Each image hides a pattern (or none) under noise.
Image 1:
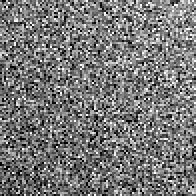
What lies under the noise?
a smooth slope
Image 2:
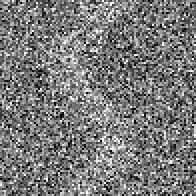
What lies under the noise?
a wavy band
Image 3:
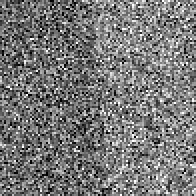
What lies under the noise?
a sharp edge
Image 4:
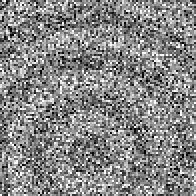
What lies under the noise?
rings round one point
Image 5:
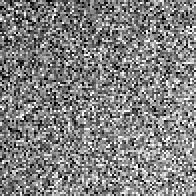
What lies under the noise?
a smooth slope
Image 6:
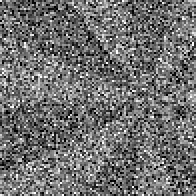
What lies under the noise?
spokes from one point
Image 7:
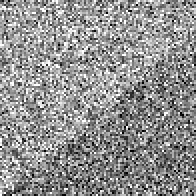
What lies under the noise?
a sharp edge
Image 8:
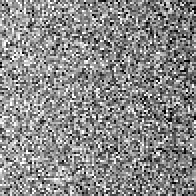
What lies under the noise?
a smooth slope
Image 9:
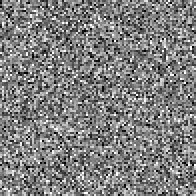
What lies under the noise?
only noise
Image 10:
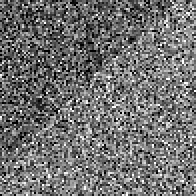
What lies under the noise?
a sharp edge
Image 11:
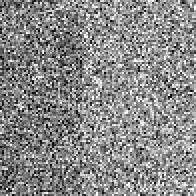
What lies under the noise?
a sharp edge
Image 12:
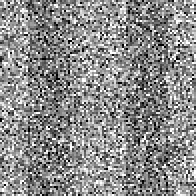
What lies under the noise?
vertical stripes
